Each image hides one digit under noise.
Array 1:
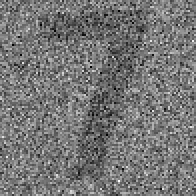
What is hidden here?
dark 7
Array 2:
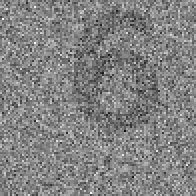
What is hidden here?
dark 6
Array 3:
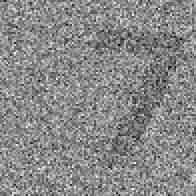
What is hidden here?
dark 7
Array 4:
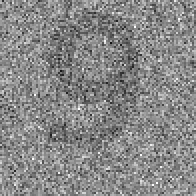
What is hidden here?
dark 9
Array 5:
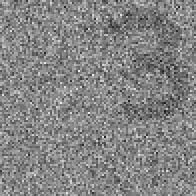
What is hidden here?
dark 3
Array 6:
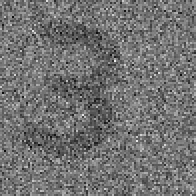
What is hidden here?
dark 3
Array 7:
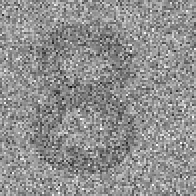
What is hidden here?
dark 8
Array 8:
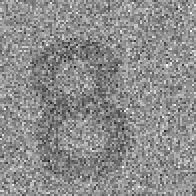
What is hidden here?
dark 8
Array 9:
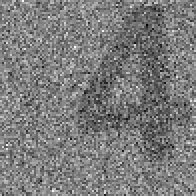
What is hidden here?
dark 4
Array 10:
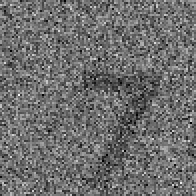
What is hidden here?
dark 7
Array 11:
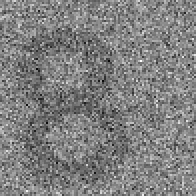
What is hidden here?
dark 8
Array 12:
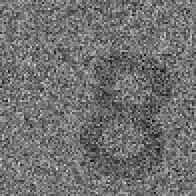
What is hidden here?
dark 8
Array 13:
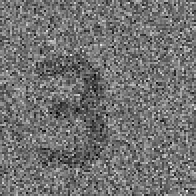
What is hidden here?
dark 3
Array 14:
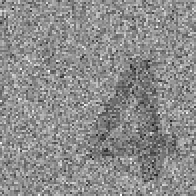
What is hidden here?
dark 4
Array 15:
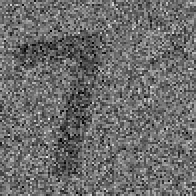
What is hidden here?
dark 7
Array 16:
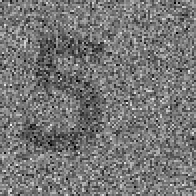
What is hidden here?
dark 5
